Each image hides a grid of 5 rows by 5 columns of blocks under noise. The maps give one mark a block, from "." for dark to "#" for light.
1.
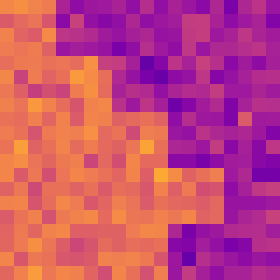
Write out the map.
# . . . .
# # . . .
# # # . .
# # # # .
# # # . .
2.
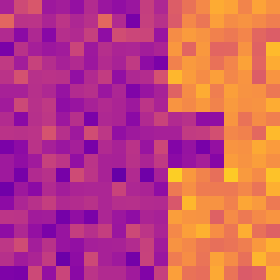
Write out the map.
. . . # #
. . . # #
. . . . #
. . . # #
. . . # #
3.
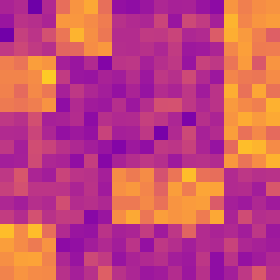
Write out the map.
. # . . #
# . . . #
. . . . #
. . # # .
# . . . .
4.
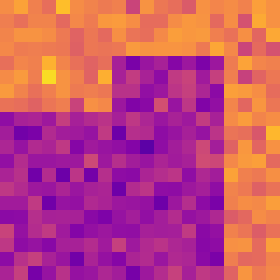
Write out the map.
# # # # #
# # . . #
. . . . #
. . . . #
. . . . #
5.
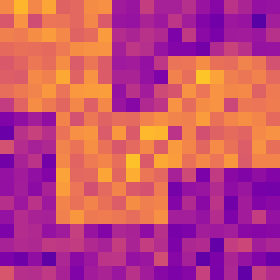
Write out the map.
# # . . .
# # . # #
. # # # #
. # # . .
. . . . .
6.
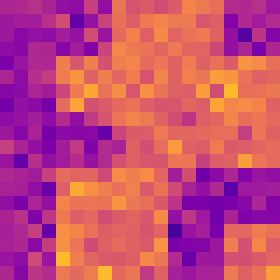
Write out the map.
. . # # .
. # # # #
. . # # #
. # # . .
. # # . #
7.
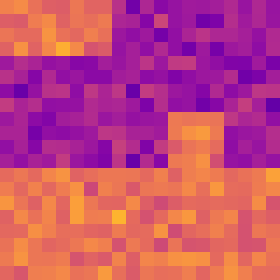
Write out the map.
# # . . .
. . . . .
. . . # .
# # # # #
# # # # #
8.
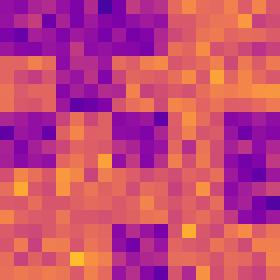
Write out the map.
. . . # #
# . # # #
. # . # .
# # # # .
# # . # #
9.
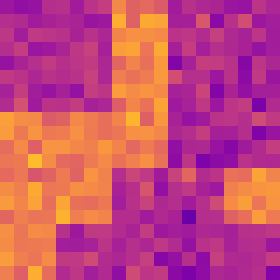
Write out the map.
. . # . .
. . # . .
# # # . .
# # . . #
# . . . .
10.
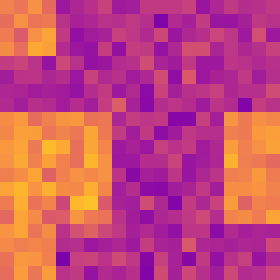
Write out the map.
# . . . .
. . . . .
# # . . #
# # . . #
# . . . .
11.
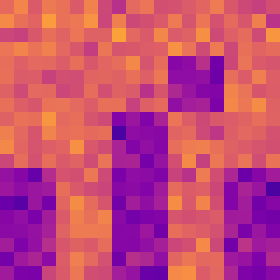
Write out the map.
# # # # #
# # # . #
# # . # #
. # . # .
. # . # .
